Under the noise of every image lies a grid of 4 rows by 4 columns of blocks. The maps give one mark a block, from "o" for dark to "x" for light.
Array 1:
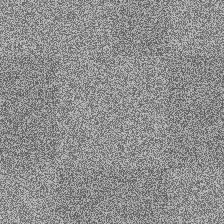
x x o x
o x x o
o x x o
x o o x
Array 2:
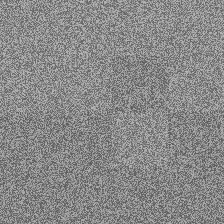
x x x x
x x o x
o o x o
o o o o
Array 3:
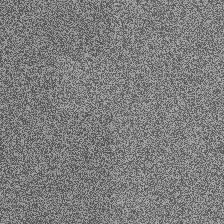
o o x x
o x x x
o o x x
o o x x
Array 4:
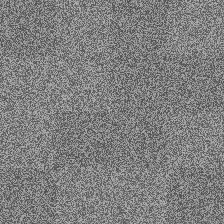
o x o x
x x o o
x o o x
o x x o
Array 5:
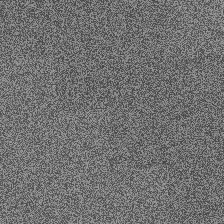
o o o x
x o o o
x x o o
x x x o
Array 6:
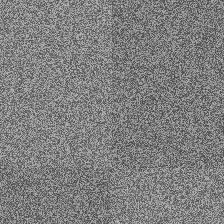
x x o o
x x o o
x x o o
o o x x
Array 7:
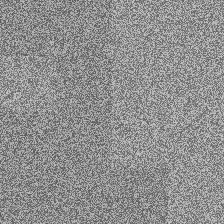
o o x x
x o x x
o o x x
o o o x
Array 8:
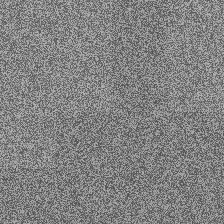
x x o x
x x o x
x o o o
o o o o
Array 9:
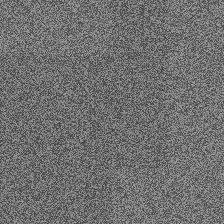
x x o x
o o o x
o o o x
o o x x
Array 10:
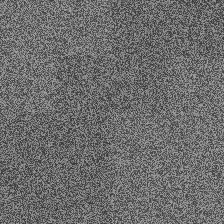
x x o o
x o o x
o o x x
o o x x
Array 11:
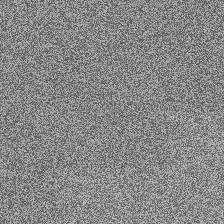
o o o o
o o o o
o o o x
o x x x
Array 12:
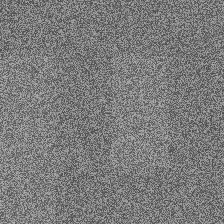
o o o o
x o x o
x o x o
x o o o
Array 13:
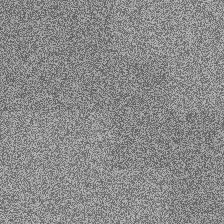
o o x x
o o o x
x x o o
x x x o
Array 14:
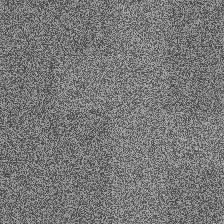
o o x o
o x x o
o o x x
o o x o
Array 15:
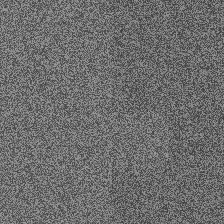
x x o o
x x o o
x x x o
x x o o
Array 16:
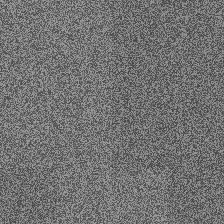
x x o o
x x o o
x x o o
o x x o
